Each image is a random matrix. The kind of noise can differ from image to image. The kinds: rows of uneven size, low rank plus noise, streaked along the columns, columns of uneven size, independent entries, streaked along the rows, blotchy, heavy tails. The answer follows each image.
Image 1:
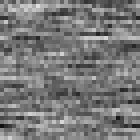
streaked along the rows
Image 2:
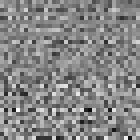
rows of uneven size
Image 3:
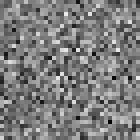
independent entries
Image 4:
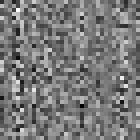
columns of uneven size
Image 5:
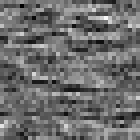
streaked along the rows
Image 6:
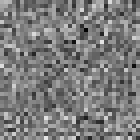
low rank plus noise
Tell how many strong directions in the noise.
three or four
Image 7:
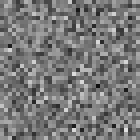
independent entries
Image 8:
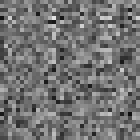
low rank plus noise
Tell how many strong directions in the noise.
one
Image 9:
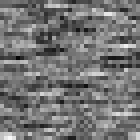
streaked along the rows
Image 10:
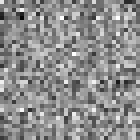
low rank plus noise
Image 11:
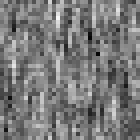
streaked along the columns
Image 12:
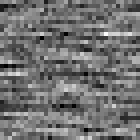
streaked along the rows
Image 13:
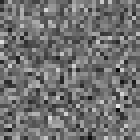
low rank plus noise
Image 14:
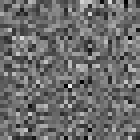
low rank plus noise
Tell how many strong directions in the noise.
three or four
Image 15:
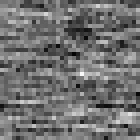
streaked along the rows
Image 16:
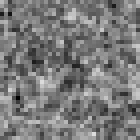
blotchy
